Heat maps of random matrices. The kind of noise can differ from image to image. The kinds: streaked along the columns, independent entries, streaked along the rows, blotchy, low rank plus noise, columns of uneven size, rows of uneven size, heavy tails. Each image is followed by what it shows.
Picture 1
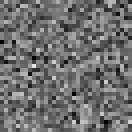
independent entries
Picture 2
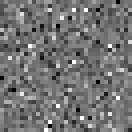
heavy tails
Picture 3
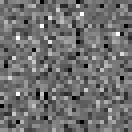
heavy tails
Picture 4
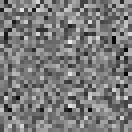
low rank plus noise
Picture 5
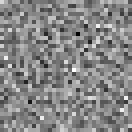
independent entries
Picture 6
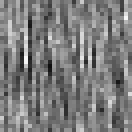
streaked along the columns
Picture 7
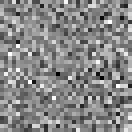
low rank plus noise
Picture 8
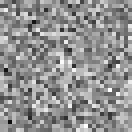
independent entries
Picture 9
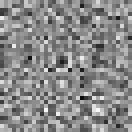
low rank plus noise
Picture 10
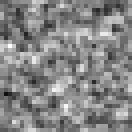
blotchy
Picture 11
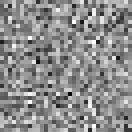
low rank plus noise
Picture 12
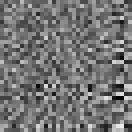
low rank plus noise
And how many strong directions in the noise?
one
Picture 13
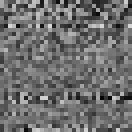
rows of uneven size
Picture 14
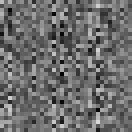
columns of uneven size
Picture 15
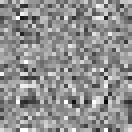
low rank plus noise
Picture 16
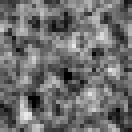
blotchy
